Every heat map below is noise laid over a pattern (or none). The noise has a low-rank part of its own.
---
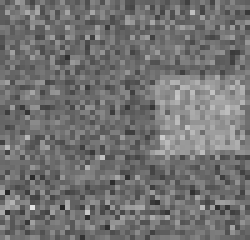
one block
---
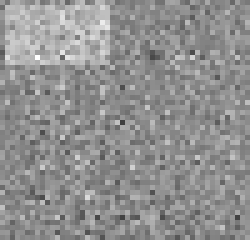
one block
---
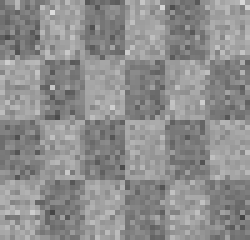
a checkerboard
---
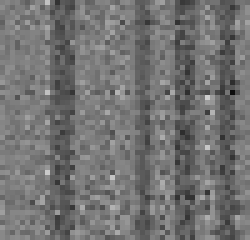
bands of columns
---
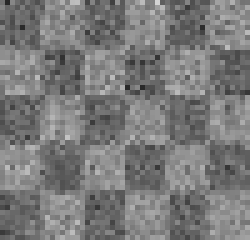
a checkerboard
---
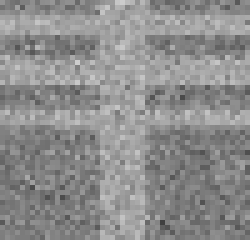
bands of rows crossing bands of columns
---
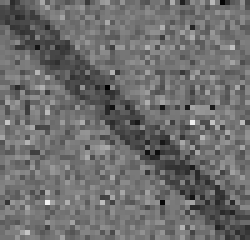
a diagonal band
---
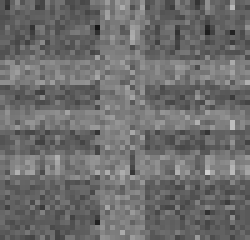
bands of rows crossing bands of columns
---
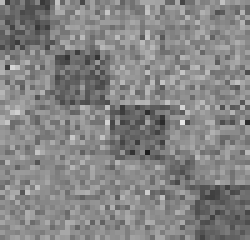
blocks along the diagonal
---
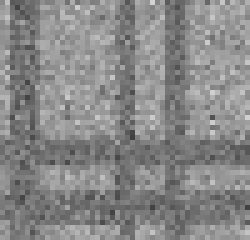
bands of rows crossing bands of columns
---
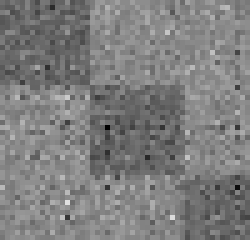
blocks along the diagonal
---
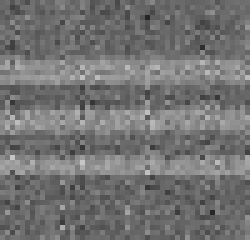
bands of rows
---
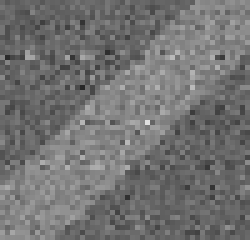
a diagonal band
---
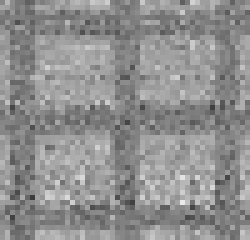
bands of rows crossing bands of columns
